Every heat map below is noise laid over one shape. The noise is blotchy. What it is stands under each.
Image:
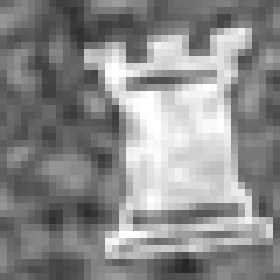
light chess rook
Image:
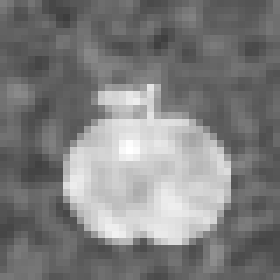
light apple
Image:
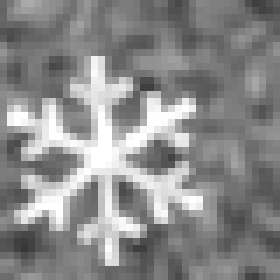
light snowflake
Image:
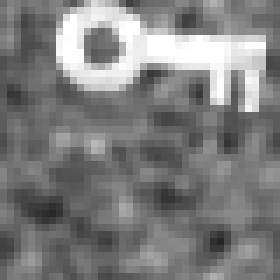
light key
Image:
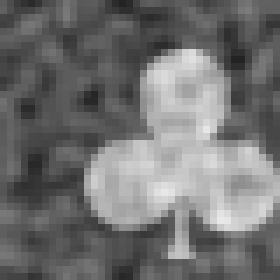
light club
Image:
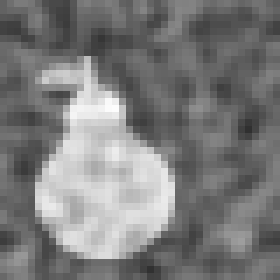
light pear
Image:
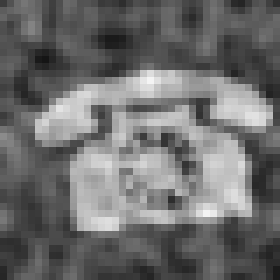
light telephone
